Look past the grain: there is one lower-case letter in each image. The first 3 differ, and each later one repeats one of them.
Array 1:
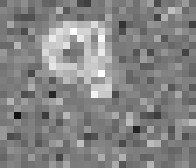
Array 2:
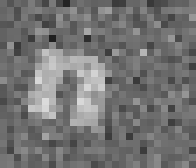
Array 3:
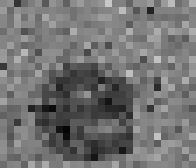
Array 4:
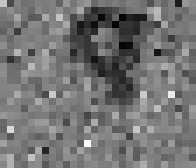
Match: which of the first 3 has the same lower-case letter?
1
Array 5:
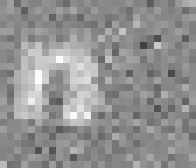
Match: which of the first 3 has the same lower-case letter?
2
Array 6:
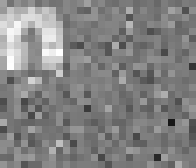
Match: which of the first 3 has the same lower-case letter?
2
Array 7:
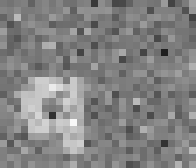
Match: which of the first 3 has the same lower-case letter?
1
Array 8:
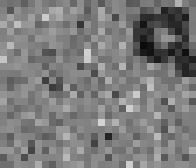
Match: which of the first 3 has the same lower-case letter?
1
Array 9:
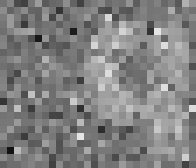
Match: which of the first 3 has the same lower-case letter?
1
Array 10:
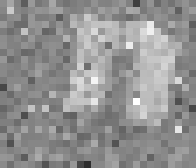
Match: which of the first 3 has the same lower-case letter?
2
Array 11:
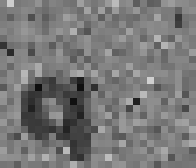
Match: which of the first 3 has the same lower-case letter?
1
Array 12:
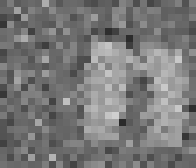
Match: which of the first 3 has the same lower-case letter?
2
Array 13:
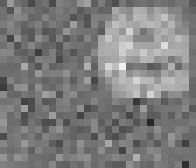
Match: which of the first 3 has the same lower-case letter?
3
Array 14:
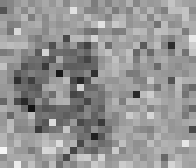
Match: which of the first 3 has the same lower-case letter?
1
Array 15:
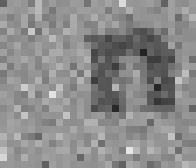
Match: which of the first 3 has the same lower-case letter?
2
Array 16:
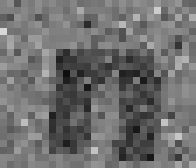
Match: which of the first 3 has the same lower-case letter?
2
